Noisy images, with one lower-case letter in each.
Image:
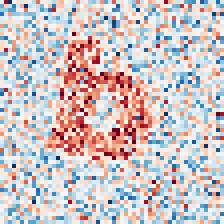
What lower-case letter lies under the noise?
b
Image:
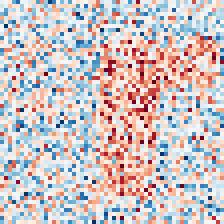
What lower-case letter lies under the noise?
r
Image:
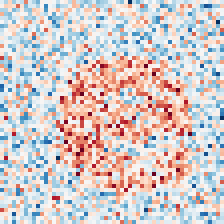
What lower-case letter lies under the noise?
e
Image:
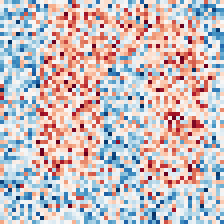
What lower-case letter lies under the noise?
n
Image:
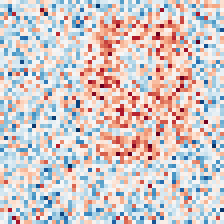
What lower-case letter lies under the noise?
g
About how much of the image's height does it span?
two thirds
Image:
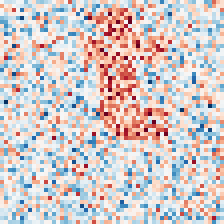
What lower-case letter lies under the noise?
t
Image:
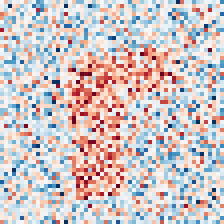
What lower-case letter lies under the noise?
r
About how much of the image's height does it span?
two thirds
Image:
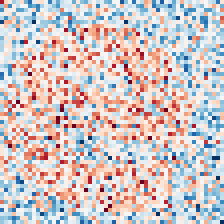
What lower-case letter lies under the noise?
e
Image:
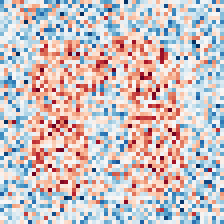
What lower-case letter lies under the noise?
n
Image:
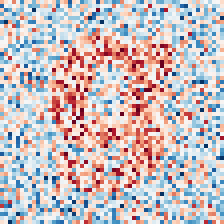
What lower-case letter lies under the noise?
g
